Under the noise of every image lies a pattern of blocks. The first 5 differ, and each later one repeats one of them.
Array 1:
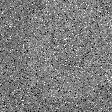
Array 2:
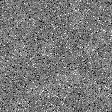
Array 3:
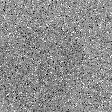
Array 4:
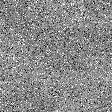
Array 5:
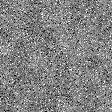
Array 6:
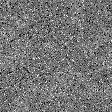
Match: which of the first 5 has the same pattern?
2
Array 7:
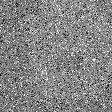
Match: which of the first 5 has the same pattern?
1
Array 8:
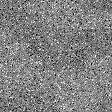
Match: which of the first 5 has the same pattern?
4
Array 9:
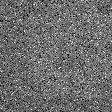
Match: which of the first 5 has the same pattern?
1
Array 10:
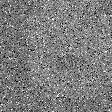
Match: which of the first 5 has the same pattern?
1
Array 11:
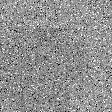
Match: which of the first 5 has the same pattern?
3
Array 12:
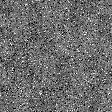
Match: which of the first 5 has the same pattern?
5
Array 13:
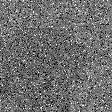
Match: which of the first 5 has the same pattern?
3
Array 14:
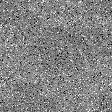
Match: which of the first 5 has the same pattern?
4
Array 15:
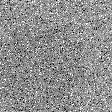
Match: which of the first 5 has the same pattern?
3
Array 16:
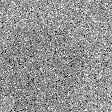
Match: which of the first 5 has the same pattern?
3
